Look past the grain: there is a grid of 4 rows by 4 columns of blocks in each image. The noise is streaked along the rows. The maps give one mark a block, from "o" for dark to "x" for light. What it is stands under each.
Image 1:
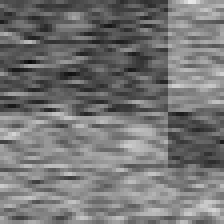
o o o x
o o o x
x x x o
x x x x
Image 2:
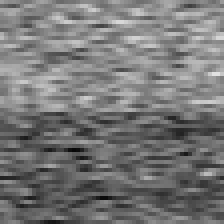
x x x x
x x x x
o o o o
o o o o
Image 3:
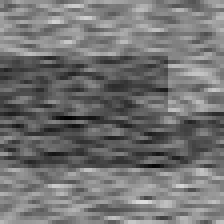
x x x x
o o o x
o o o o
x x x x
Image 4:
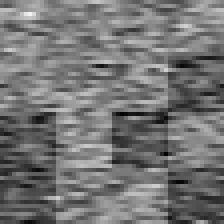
x x x x
x x x o
o x o x
o x x o
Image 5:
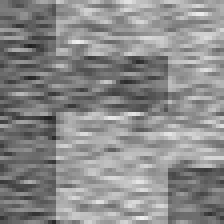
o x x x
o o o x
o x x x
o x x o
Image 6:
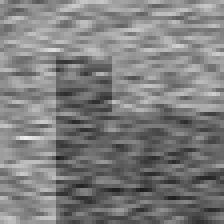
x x x x
x o x x
x o o o
x o o o
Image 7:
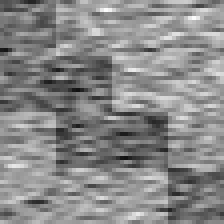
o x x x
o o x x
x o o x
x x x o
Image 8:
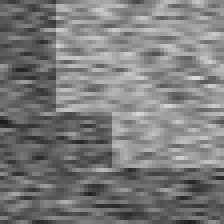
o x x x
o x x x
o o x x
o o o o
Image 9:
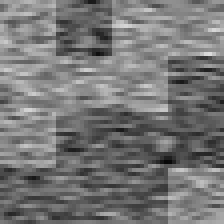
x o x x
x x x o
x o o o
o o o x
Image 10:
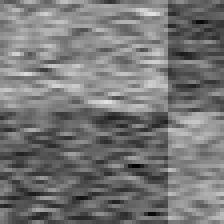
x x x o
x x x o
o o o x
o o o x
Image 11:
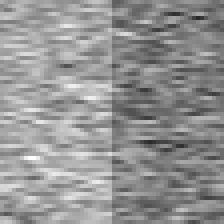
x x o o
x x o o
x x o o
x x o o
